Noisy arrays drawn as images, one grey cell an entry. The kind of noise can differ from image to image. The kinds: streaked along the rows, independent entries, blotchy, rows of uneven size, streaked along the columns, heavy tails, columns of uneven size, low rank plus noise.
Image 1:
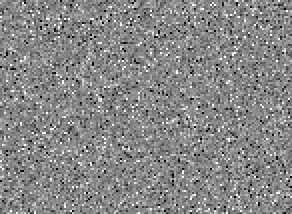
heavy tails
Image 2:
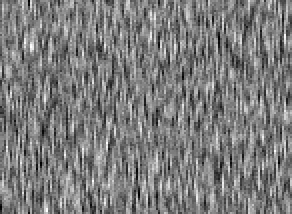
streaked along the columns
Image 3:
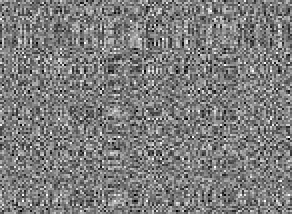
low rank plus noise
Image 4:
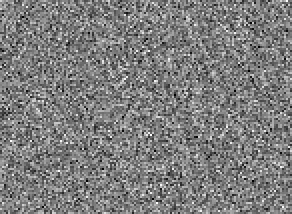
independent entries
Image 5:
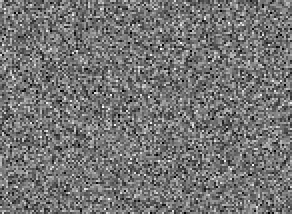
independent entries
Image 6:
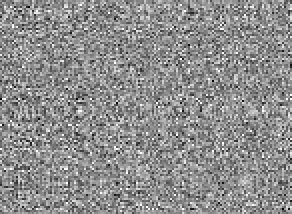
low rank plus noise
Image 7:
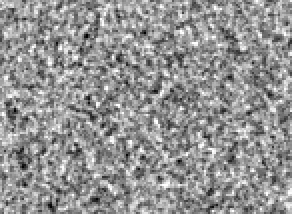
blotchy
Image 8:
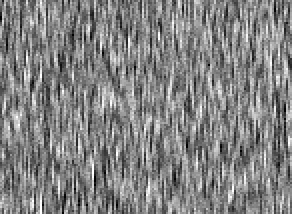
streaked along the columns
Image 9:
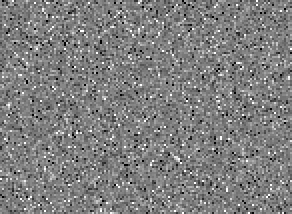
heavy tails
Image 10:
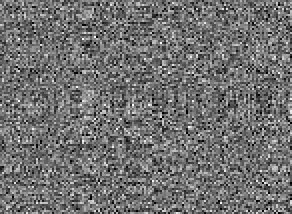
low rank plus noise
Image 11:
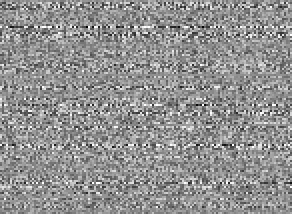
rows of uneven size
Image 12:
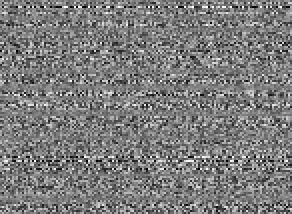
rows of uneven size
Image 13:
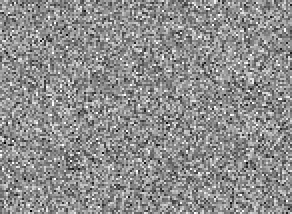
independent entries
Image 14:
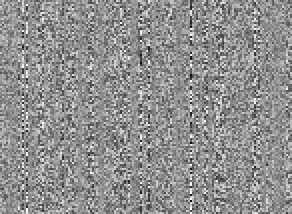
columns of uneven size
